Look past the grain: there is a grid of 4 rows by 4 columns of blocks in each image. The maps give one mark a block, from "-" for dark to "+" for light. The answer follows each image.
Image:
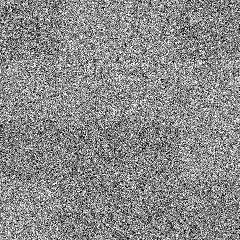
- + + -
+ + + +
- - - +
+ - - -
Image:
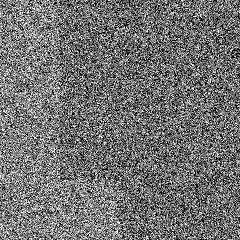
+ - - -
+ - - -
+ - - -
+ + - -
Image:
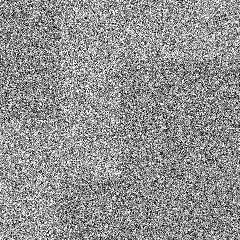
- + + +
- + - -
+ + - -
+ - - -
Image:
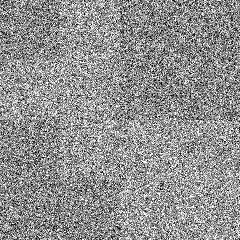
- + - -
+ + - -
- + + +
- - + +
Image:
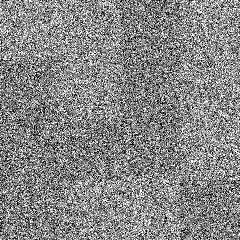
+ + - +
- + - +
- - - +
- + + -
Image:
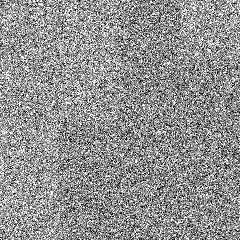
+ + - +
+ + - -
+ - - -
+ - - -
